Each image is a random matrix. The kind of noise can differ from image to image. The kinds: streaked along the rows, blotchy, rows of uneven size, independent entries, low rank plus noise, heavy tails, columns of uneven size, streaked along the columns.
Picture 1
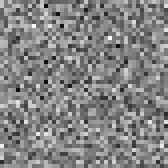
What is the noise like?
independent entries
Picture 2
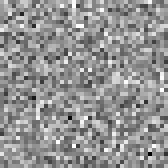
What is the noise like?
independent entries
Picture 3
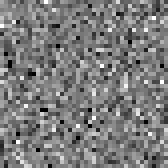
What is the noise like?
heavy tails
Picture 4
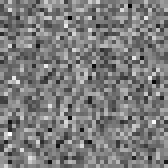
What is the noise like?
low rank plus noise
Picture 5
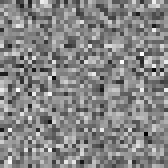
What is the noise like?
low rank plus noise
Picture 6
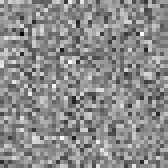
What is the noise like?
low rank plus noise
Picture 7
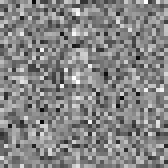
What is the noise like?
low rank plus noise
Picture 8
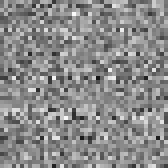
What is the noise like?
rows of uneven size
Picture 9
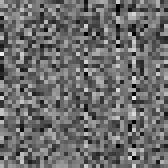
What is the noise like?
columns of uneven size
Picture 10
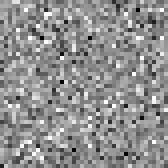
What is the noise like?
heavy tails
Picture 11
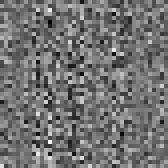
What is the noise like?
columns of uneven size
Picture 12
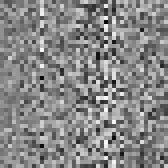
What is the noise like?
columns of uneven size
